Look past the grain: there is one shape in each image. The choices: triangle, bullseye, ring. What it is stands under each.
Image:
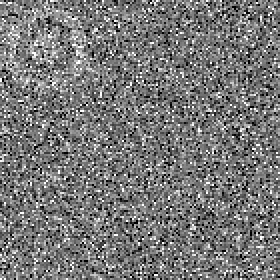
bullseye
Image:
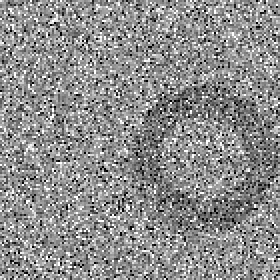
ring
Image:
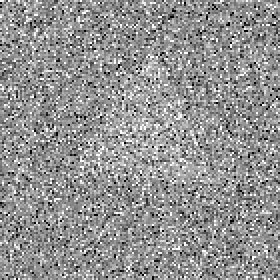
triangle
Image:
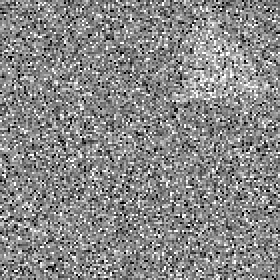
triangle
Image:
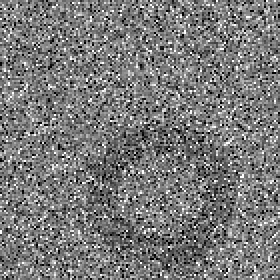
ring
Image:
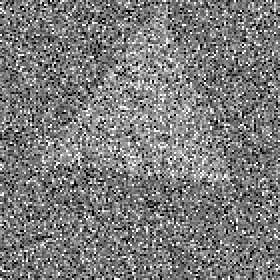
triangle
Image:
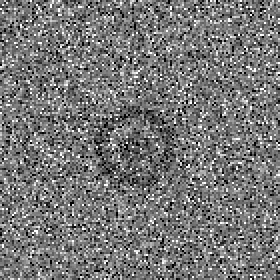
bullseye
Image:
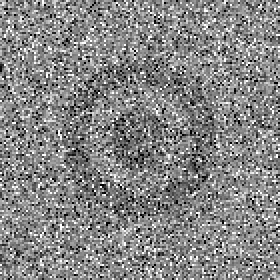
bullseye
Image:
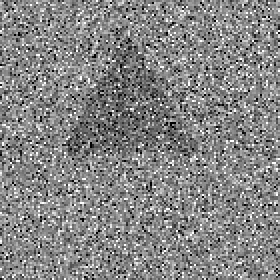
triangle
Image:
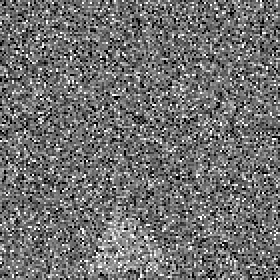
triangle
